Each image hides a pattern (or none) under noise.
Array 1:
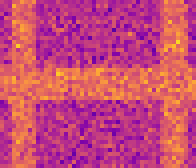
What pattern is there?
bands of rows crossing bands of columns
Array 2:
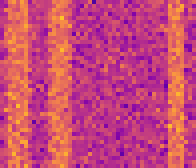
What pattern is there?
bands of columns
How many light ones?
3
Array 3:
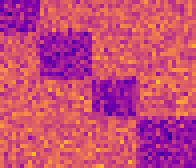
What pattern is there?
blocks along the diagonal
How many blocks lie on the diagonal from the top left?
4
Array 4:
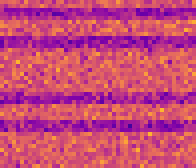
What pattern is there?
bands of rows
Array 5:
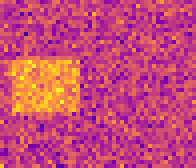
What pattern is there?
one block
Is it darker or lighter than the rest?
lighter
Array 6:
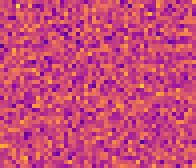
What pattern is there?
only noise
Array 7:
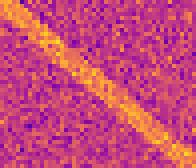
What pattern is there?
a diagonal band
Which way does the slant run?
top left to bottom right
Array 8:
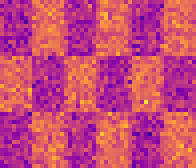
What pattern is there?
a checkerboard
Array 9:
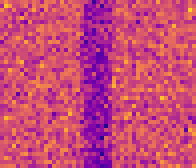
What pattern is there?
one band of columns
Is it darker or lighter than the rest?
darker
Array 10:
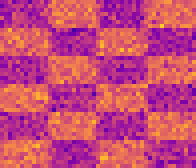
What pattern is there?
a checkerboard
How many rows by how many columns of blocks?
6 by 4
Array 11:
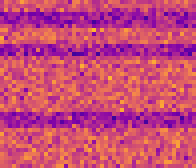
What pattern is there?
bands of rows
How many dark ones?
3
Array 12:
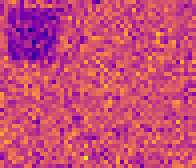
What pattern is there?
one block
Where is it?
top left
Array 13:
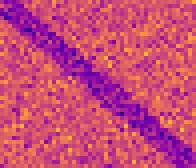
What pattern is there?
a diagonal band
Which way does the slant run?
top left to bottom right
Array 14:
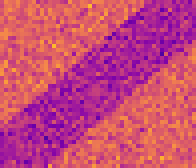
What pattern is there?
a diagonal band
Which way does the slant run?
bottom left to top right
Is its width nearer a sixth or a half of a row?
a half
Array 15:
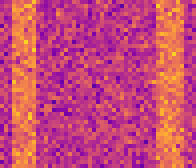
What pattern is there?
bands of columns
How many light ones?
2
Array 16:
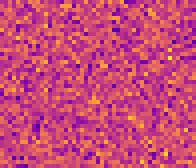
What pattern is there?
only noise
